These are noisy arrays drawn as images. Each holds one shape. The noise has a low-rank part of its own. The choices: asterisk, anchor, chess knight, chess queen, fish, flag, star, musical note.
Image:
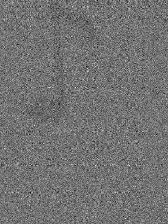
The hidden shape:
musical note
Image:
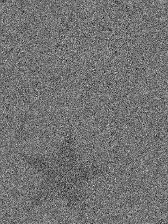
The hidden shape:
star
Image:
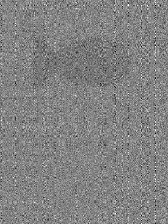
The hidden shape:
fish
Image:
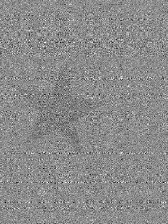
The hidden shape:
star
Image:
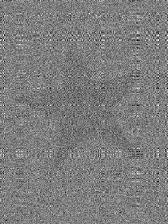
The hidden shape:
star
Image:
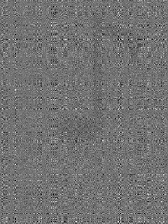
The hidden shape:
musical note
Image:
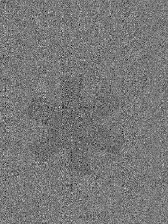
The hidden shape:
asterisk
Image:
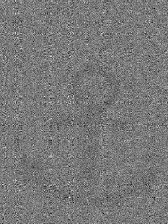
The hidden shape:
anchor
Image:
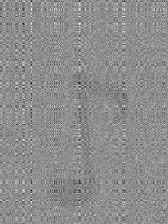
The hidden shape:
musical note
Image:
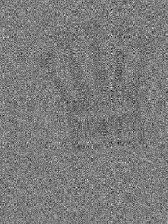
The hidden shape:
chess queen
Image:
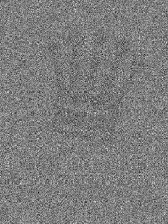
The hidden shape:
chess queen
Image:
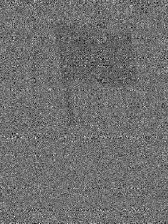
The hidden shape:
flag
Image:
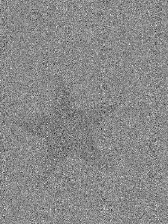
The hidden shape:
star
